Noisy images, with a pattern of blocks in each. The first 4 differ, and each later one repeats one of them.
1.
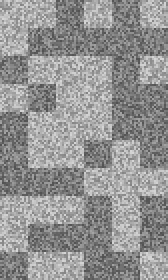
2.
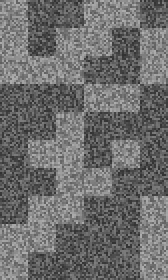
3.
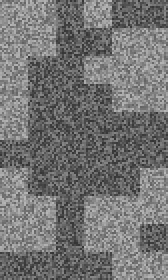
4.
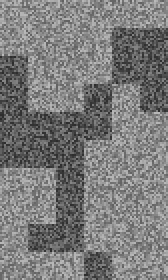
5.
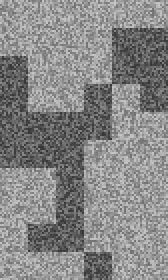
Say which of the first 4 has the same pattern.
4
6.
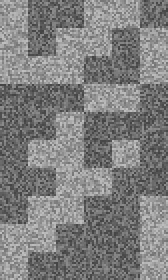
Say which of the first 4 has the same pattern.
2
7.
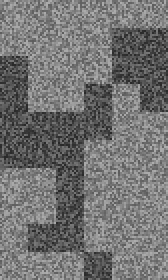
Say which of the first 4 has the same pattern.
4
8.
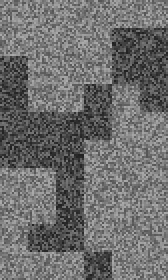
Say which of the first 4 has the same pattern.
4
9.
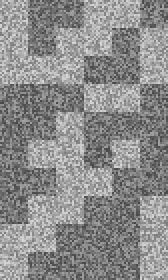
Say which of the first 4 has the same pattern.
2
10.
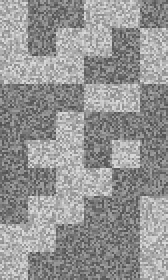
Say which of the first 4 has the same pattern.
2
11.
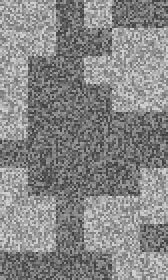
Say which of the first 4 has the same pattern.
3
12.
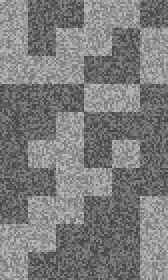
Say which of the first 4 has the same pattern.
2
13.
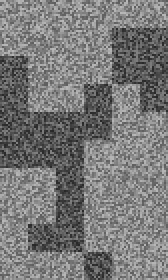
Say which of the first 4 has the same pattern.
4
